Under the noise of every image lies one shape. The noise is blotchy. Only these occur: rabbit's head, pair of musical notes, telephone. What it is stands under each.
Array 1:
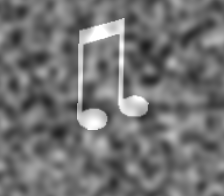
light pair of musical notes
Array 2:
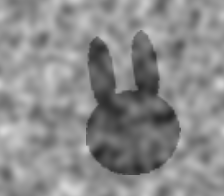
dark rabbit's head
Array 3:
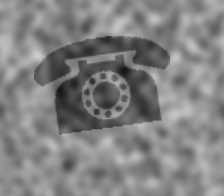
dark telephone
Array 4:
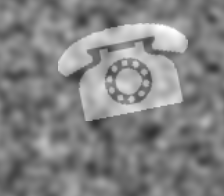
light telephone
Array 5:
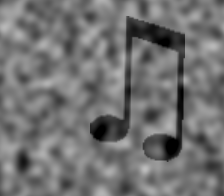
dark pair of musical notes
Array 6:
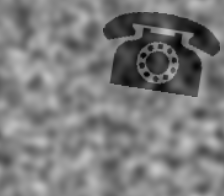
dark telephone
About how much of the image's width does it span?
half
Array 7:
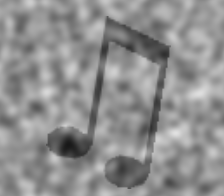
dark pair of musical notes
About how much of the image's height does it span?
nearly all
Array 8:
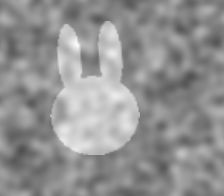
light rabbit's head
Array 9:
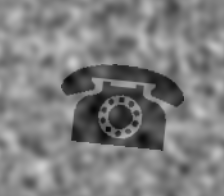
dark telephone
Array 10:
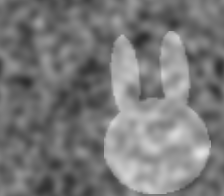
light rabbit's head
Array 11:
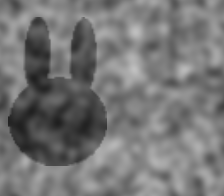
dark rabbit's head
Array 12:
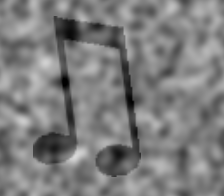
dark pair of musical notes
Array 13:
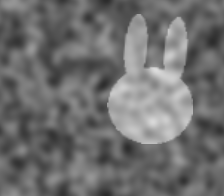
light rabbit's head
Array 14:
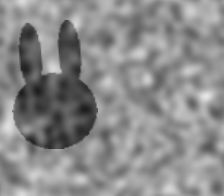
dark rabbit's head
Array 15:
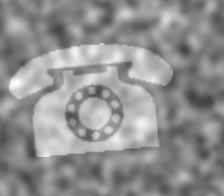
light telephone
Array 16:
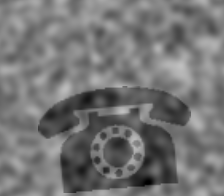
dark telephone
